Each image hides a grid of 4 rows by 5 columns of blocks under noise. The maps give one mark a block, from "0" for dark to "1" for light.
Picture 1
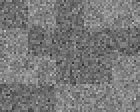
01011
10000
11001
00111
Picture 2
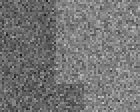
00111
00111
00111
00011
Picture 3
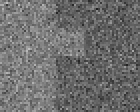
11000
11100
11000
11000
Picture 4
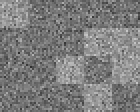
10000
00011
00101
00010
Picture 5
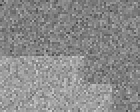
00000
00000
11100
11110
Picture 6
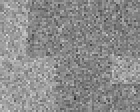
10000
10000
11001
11000
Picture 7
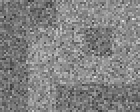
00111
01101
01111
01000
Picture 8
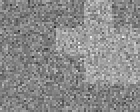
00010
00111
00011
00000
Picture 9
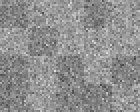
01101
10111
01010
01001
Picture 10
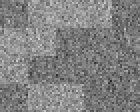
01110
11000
10000
01100
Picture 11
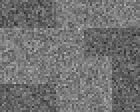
00111
11100
11110
00110
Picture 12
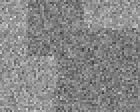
10011
10000
11000
11000
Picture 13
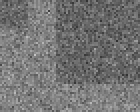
01000
11000
11000
11111
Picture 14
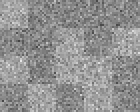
10000
00101
10110
01010
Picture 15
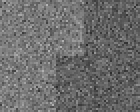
11100
11100
11000
11000
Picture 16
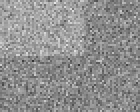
11100
11100
00000
00000
